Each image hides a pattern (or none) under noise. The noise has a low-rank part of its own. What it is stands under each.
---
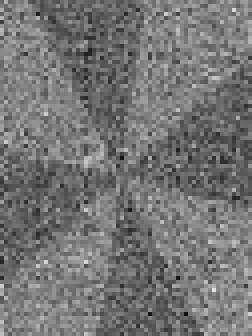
spokes from one point
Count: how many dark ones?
4
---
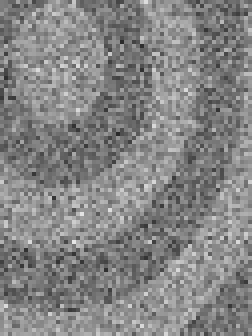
rings round one point
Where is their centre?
top left
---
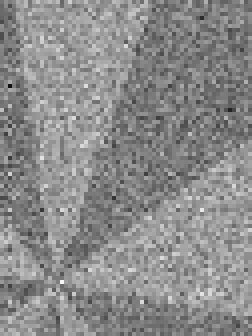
spokes from one point
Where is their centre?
bottom left
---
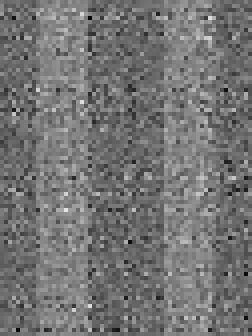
vertical stripes
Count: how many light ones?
2
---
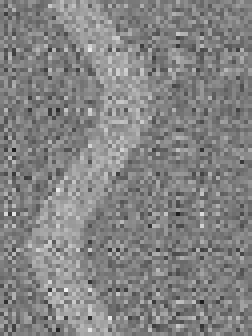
a wavy band
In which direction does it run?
top to bottom
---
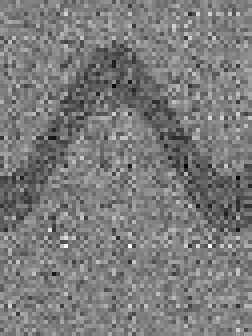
a wavy band
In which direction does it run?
left to right
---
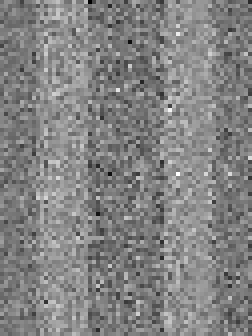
vertical stripes
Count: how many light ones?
2
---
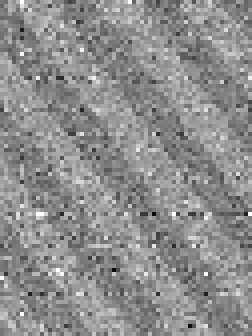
diagonal stripes
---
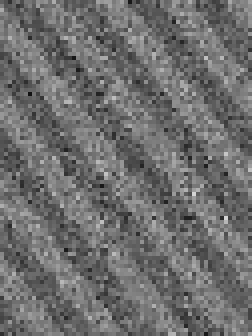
diagonal stripes
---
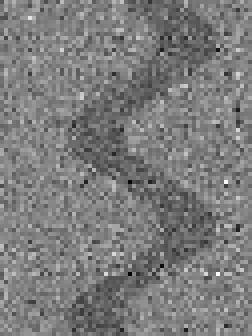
a wavy band
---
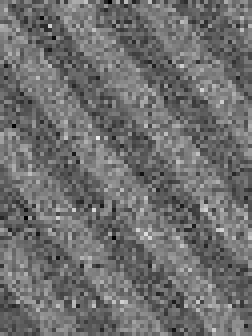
diagonal stripes
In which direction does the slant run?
top left to bottom right
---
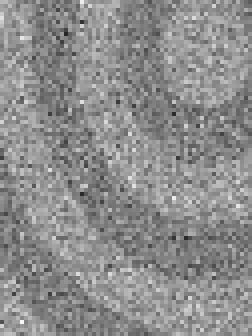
rings round one point
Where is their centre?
top right
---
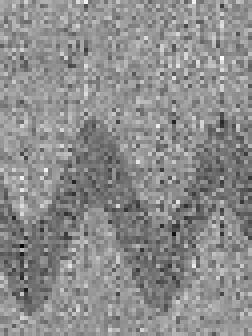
a wavy band
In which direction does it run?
left to right
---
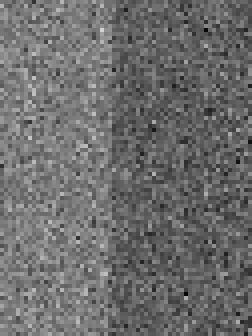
a sharp edge
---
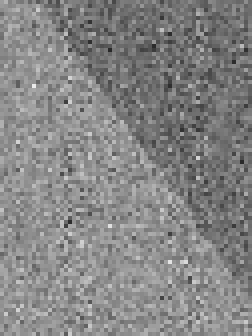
a sharp edge
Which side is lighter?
bottom left
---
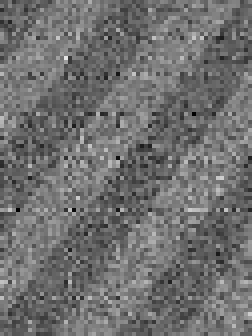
diagonal stripes
